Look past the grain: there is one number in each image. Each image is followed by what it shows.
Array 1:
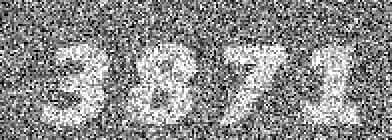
3871
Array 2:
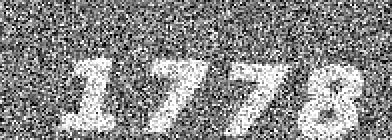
1778
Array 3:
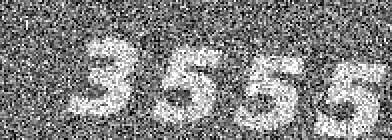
3555
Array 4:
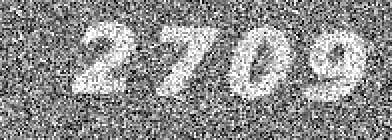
2709
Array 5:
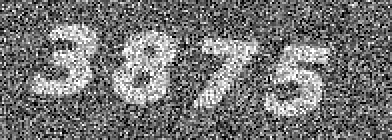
3875
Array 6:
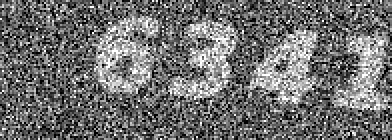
6341
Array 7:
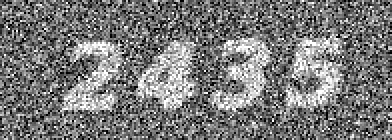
2435
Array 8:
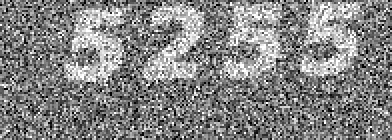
5255
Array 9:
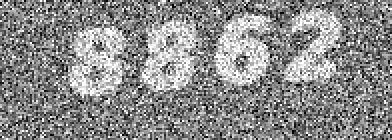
8862
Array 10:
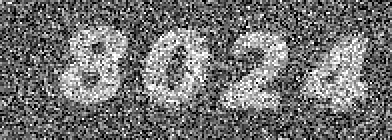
8024
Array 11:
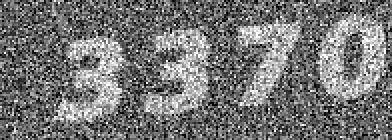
3370
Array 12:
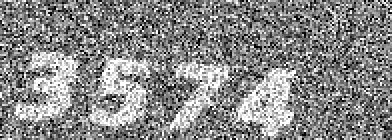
3574
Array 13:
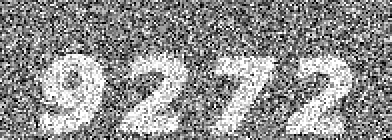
9272
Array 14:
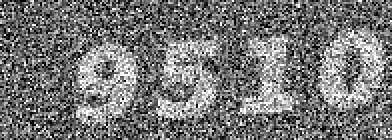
9510
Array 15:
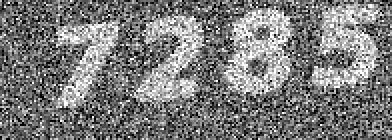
7285
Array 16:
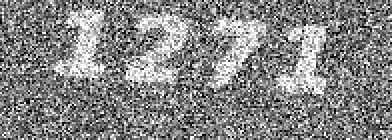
1271
